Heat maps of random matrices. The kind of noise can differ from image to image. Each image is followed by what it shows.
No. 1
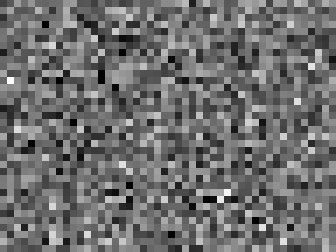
independent entries
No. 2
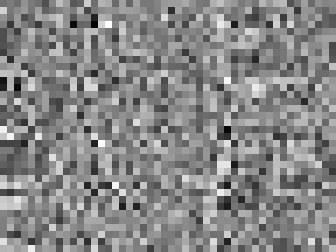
low rank plus noise
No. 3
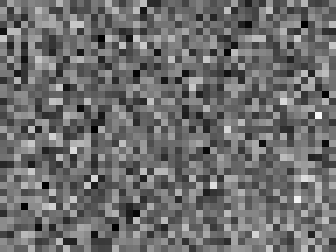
independent entries
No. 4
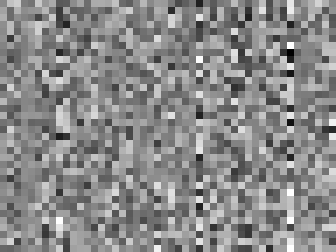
columns of uneven size
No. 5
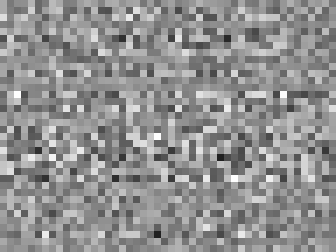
rows of uneven size
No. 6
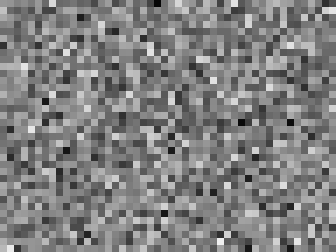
independent entries
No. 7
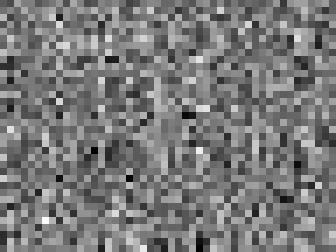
low rank plus noise
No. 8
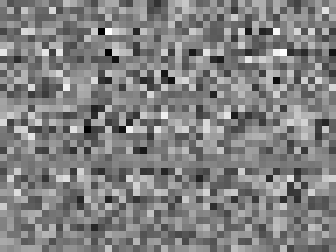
rows of uneven size
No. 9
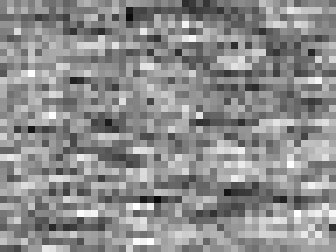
streaked along the rows
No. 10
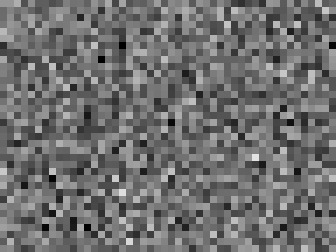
independent entries
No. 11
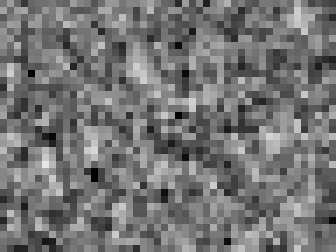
blotchy
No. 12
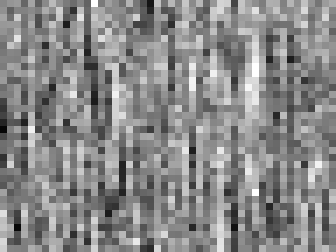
streaked along the columns
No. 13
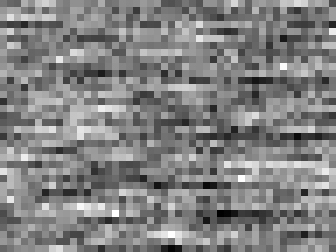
streaked along the rows
